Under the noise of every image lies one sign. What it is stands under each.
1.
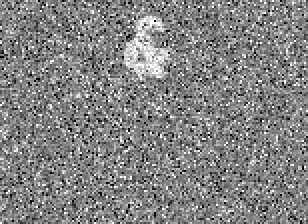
ampersand
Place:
top middle
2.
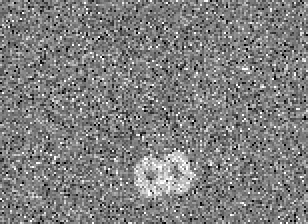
infinity sign
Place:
bottom middle
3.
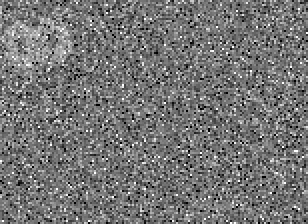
infinity sign
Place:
top left
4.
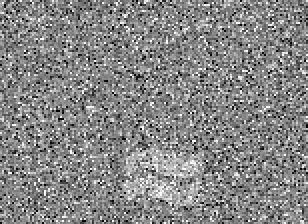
approximately sign
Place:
bottom middle
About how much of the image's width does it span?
a quarter
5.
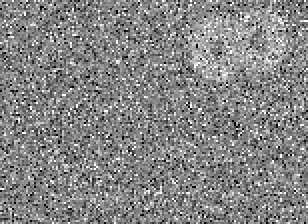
infinity sign
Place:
top right
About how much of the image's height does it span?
a third
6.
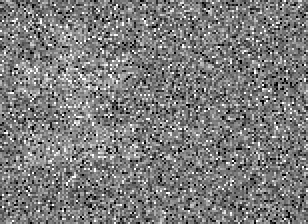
plus-minus sign
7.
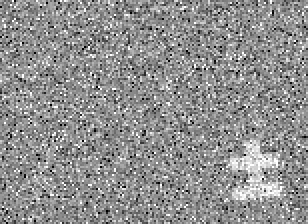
plus-minus sign
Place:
bottom right
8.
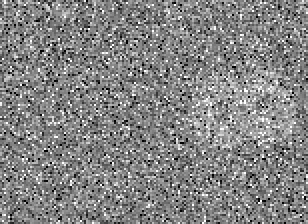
infinity sign
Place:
middle right
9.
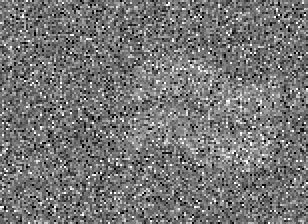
approximately sign
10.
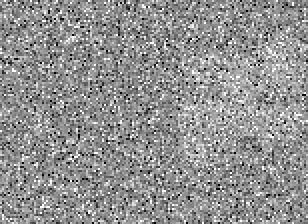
not-equal sign
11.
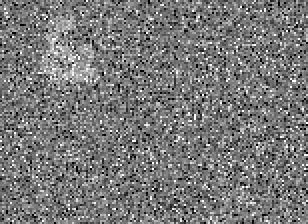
ampersand
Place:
top left
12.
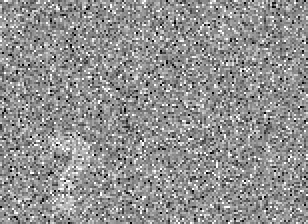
question mark
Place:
bottom left
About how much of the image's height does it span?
a third
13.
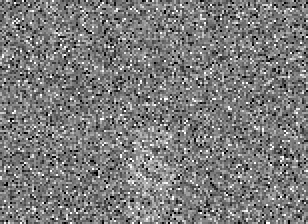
section sign
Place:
bottom middle
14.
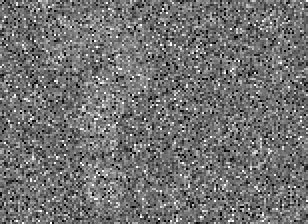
question mark
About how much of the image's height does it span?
nearly all
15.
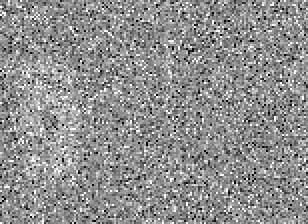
section sign
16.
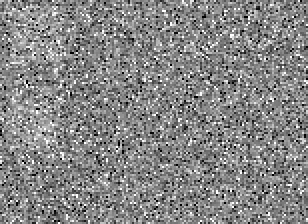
colon
